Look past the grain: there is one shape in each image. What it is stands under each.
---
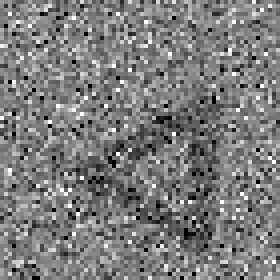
triangle frame
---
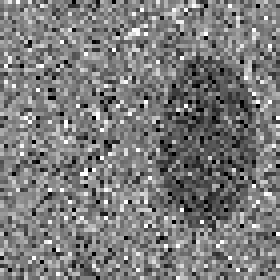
ellipse
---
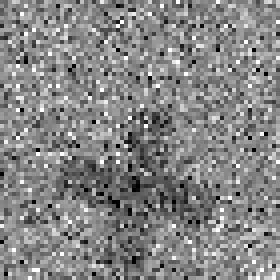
cross
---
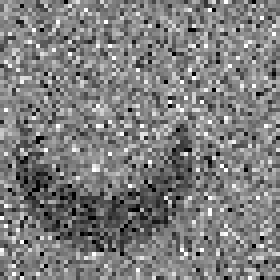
crescent
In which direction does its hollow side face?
up
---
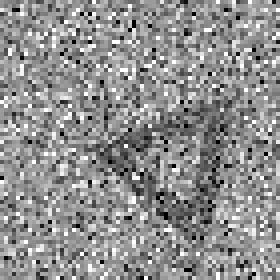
triangle frame
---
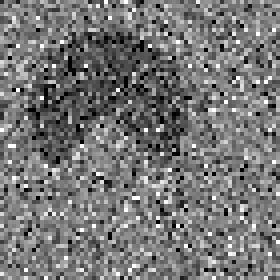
disc with a wedge cut out
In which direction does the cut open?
down
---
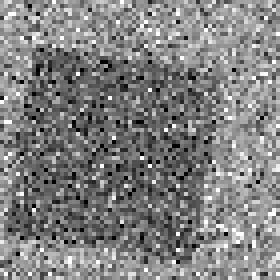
square
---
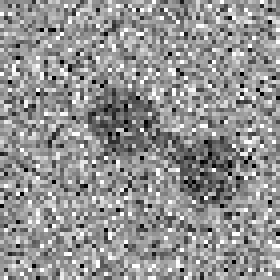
dumbbell
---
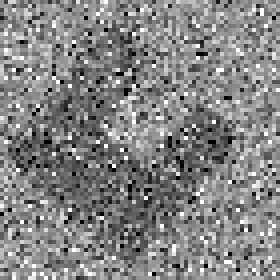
square with a notch
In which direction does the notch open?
up and right
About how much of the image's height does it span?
nearly all
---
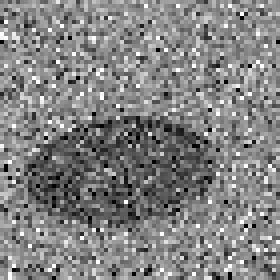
ellipse
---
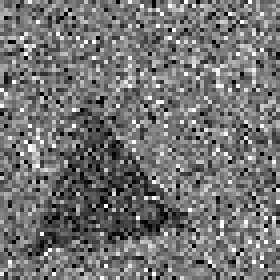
triangle
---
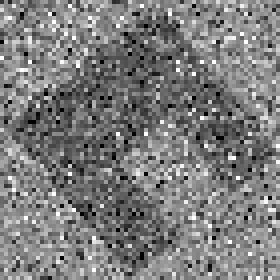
square with a notch
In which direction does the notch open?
down and right
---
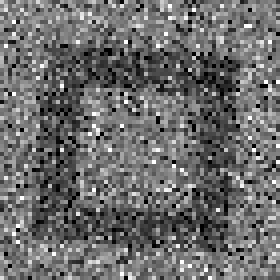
square frame
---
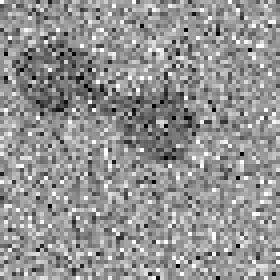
dumbbell
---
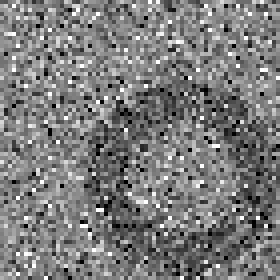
ring
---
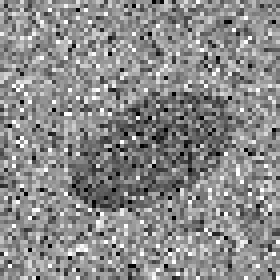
ellipse
